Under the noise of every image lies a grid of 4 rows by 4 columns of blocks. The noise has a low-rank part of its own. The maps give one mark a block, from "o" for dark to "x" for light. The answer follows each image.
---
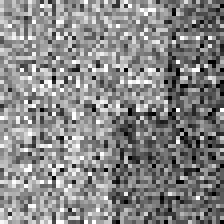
x x x o
x x x o
x x o o
x x o o
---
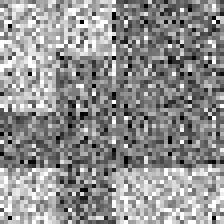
x x o o
x o o o
o o o o
x o x x
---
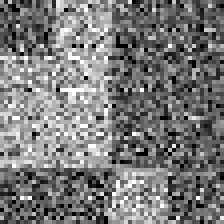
o x o o
x x o o
x x o o
o o x o
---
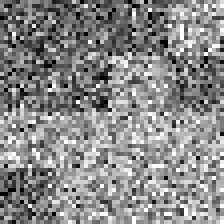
o o o x
o o x o
x x x x
o x x x
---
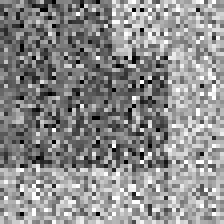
o o x x
o o o x
o o o x
x x x x
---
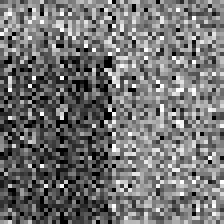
x x x x
o o x x
o o x x
o o x x
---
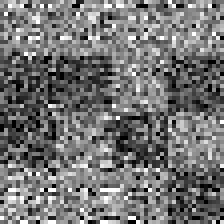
x x x x
o o x o
o x o x
x x x o
